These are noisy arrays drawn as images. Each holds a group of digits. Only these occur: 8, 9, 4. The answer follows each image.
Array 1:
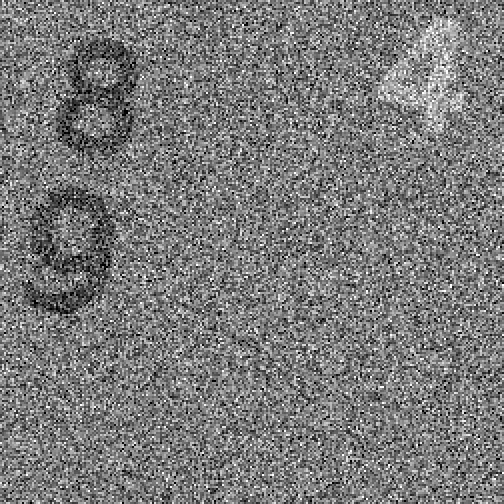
top left: dark 8; top right: light 4; middle left: dark 9
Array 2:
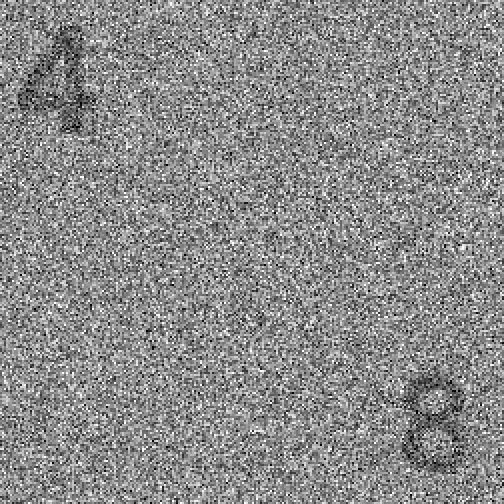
top left: dark 4; bottom right: dark 8
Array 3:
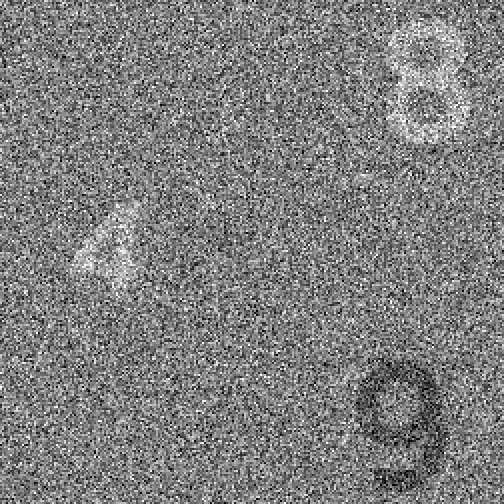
top right: light 8; middle left: light 4; bottom right: dark 9
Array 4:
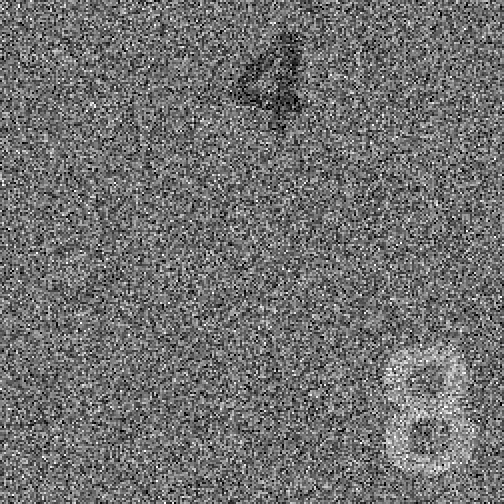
top middle: dark 4; bottom right: light 8
